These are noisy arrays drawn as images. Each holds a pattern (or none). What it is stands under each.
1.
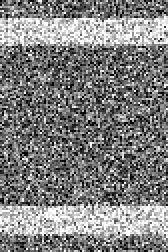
bands of rows
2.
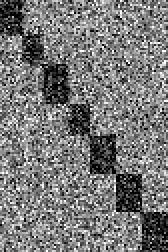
blocks along the diagonal
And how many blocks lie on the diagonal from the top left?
7
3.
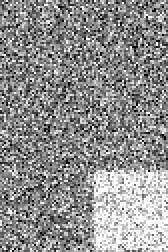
one block
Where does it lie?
bottom right
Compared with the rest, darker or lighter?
lighter
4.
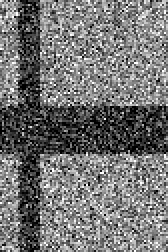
bands of rows crossing bands of columns
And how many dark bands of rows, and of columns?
1 and 1
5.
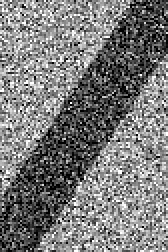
a diagonal band
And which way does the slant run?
bottom left to top right
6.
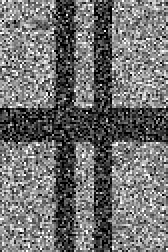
bands of rows crossing bands of columns
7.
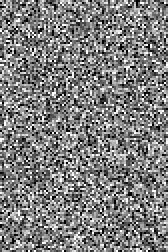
only noise
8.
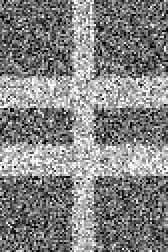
bands of rows crossing bands of columns
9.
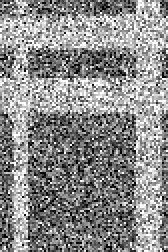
bands of rows crossing bands of columns
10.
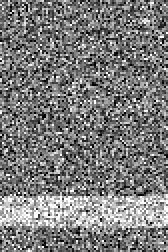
one band of rows
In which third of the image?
bottom
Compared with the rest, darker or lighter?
lighter
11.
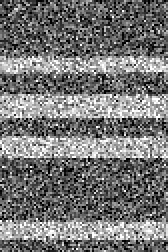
bands of rows
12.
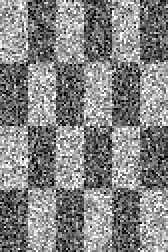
a checkerboard
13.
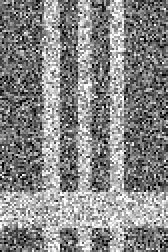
bands of rows crossing bands of columns
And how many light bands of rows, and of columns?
1 and 3
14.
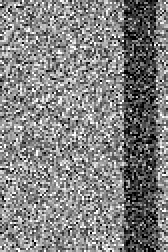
one band of columns
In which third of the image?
right
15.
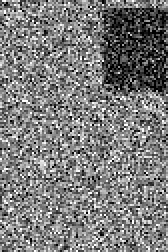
one block
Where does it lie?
top right
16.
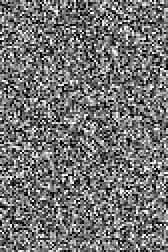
only noise
